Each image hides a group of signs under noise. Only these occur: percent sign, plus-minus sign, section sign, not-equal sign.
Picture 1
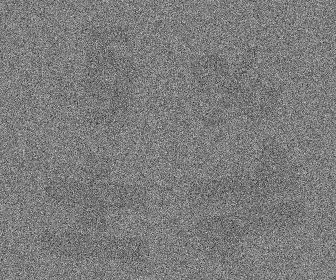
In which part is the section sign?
top left
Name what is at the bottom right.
not-equal sign
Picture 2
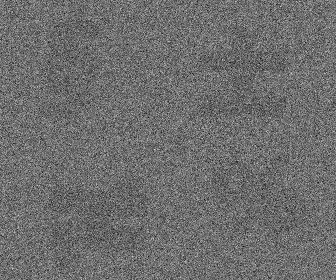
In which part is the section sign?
top left
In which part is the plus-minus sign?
top right
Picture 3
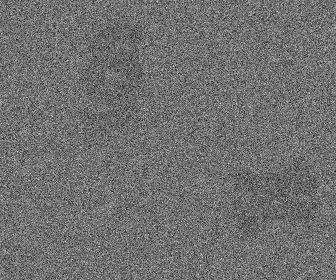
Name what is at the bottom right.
not-equal sign
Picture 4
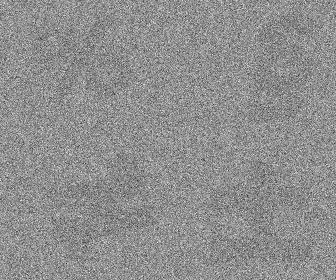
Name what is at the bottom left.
not-equal sign
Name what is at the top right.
section sign
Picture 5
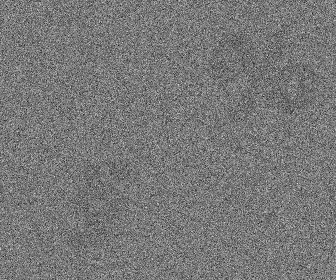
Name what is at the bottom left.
section sign
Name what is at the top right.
percent sign
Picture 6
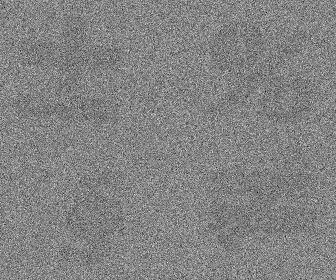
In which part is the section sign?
bottom left
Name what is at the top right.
percent sign
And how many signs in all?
4
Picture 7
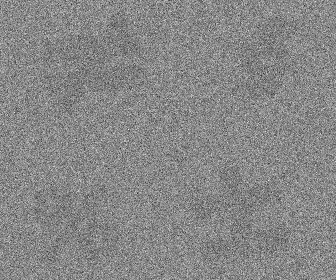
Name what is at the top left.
not-equal sign
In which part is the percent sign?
bottom left
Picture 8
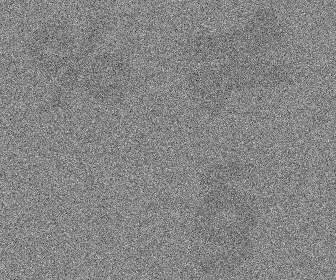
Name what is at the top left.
percent sign
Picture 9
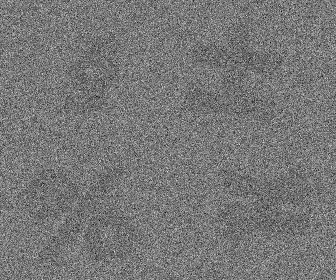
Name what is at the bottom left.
percent sign
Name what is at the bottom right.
not-equal sign
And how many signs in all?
4
